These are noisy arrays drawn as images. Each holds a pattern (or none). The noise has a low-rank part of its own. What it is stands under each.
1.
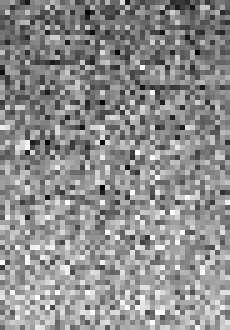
a smooth slope
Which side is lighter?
bottom
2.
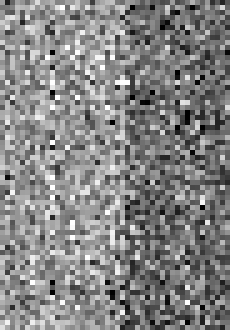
a sharp edge
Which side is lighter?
left
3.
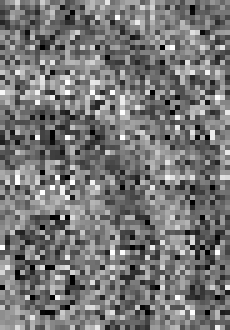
rings round one point
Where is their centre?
bottom left
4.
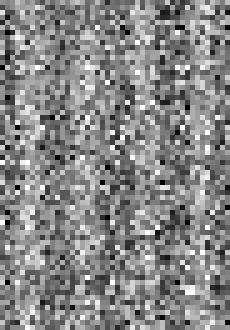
vertical stripes
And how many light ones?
4
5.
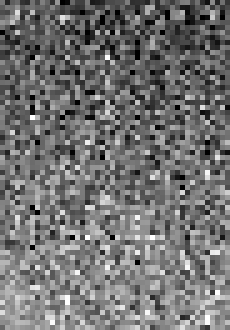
a smooth slope
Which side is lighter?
bottom
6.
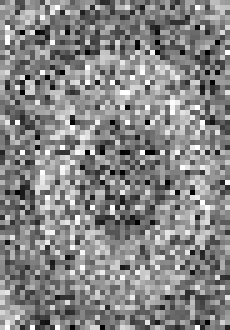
rings round one point
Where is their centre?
centre
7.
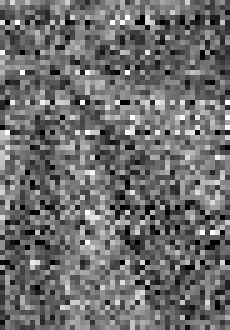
spokes from one point
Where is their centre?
top left
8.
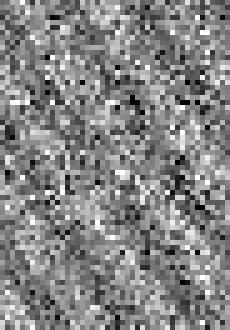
diagonal stripes
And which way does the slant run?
top left to bottom right
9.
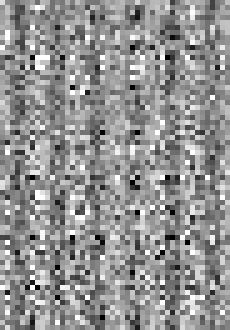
vertical stripes
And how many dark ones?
6
